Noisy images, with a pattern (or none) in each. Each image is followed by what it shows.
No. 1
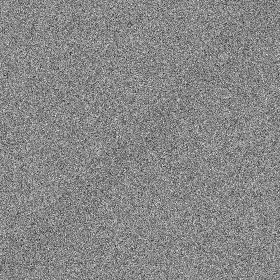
a diagonal band
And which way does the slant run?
bottom left to top right
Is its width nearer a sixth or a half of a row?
a sixth
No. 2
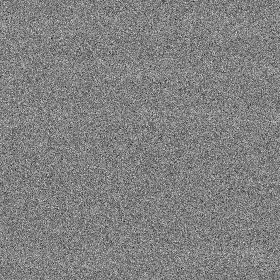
bands of rows
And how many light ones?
4
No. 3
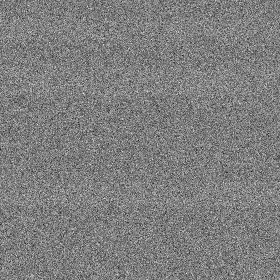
bands of rows
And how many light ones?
3
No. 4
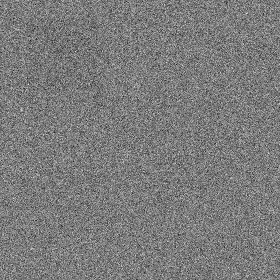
one block
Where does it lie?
top left
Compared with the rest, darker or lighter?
darker
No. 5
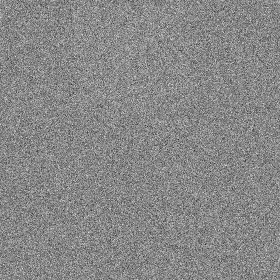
one block
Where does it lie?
top middle
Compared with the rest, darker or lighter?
lighter
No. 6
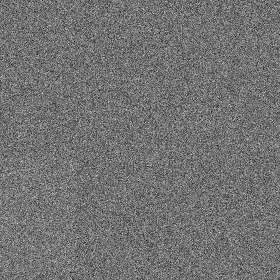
one block
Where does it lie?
bottom left
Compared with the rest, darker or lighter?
lighter
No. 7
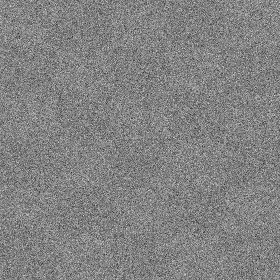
a checkerboard
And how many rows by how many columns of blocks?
6 by 5
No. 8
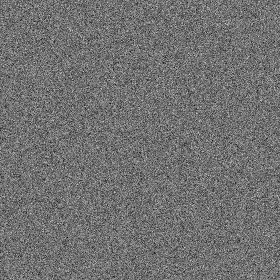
only noise
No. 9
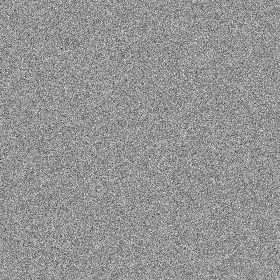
only noise
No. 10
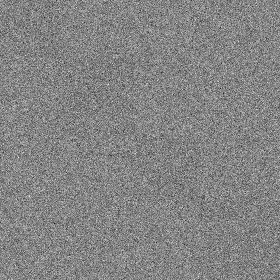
blocks along the diagonal
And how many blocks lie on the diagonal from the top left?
4
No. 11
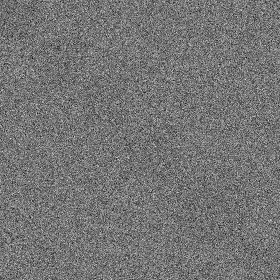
blocks along the diagonal
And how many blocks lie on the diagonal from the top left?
6
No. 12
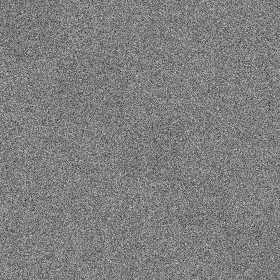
blocks along the diagonal
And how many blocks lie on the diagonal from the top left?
5
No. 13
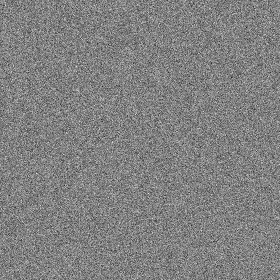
only noise
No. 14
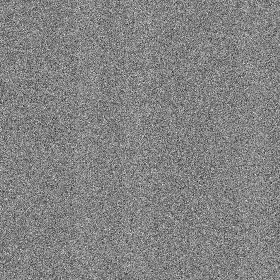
bands of columns
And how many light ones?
3
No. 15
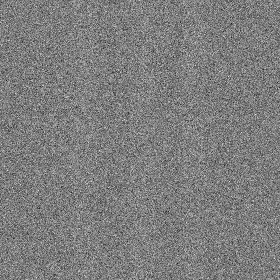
bands of columns
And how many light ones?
3
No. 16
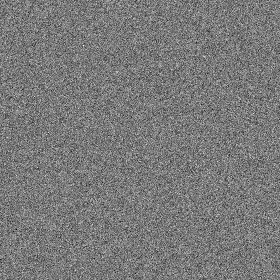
only noise
